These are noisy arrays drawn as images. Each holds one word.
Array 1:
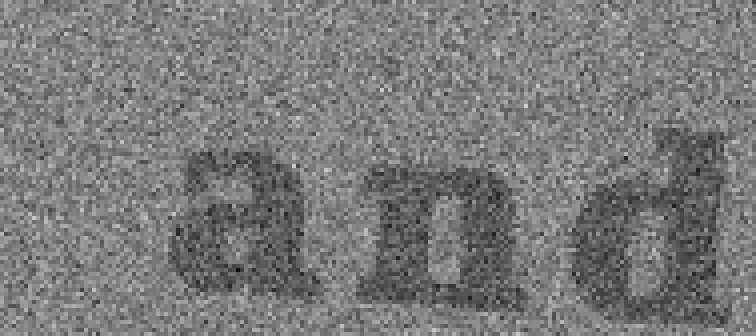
and
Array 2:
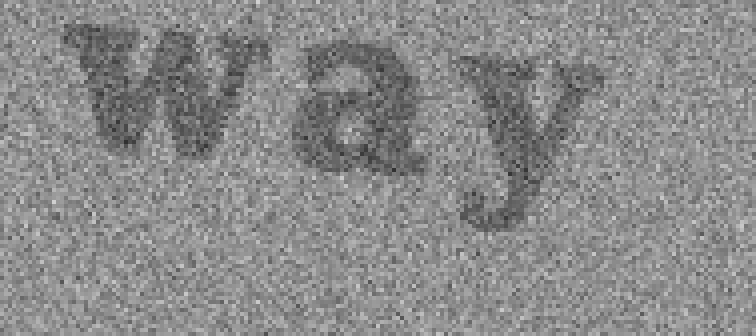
way
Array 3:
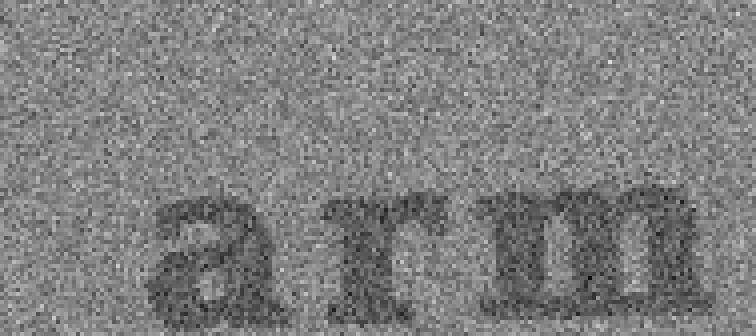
arm
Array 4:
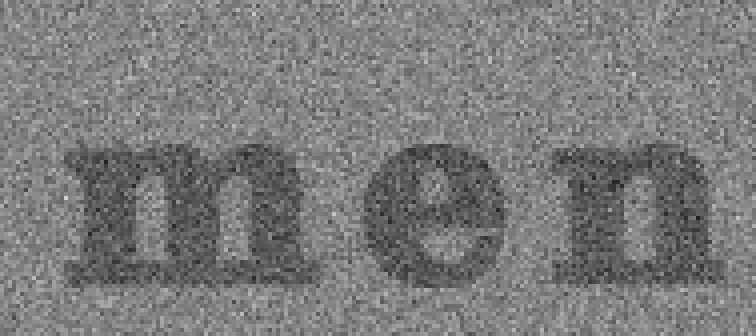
men
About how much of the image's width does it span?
nearly all
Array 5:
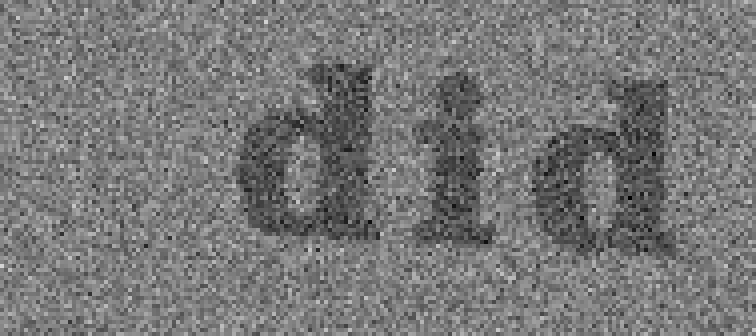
did
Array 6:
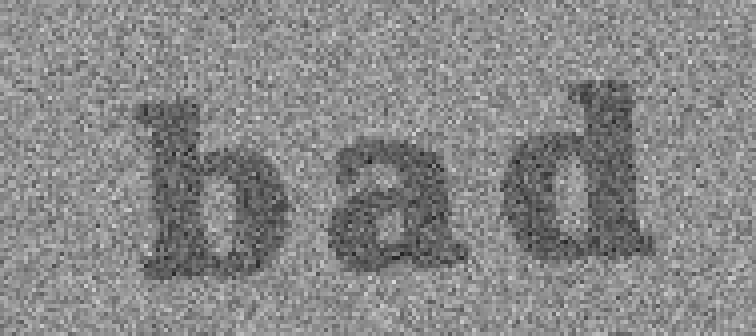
bad
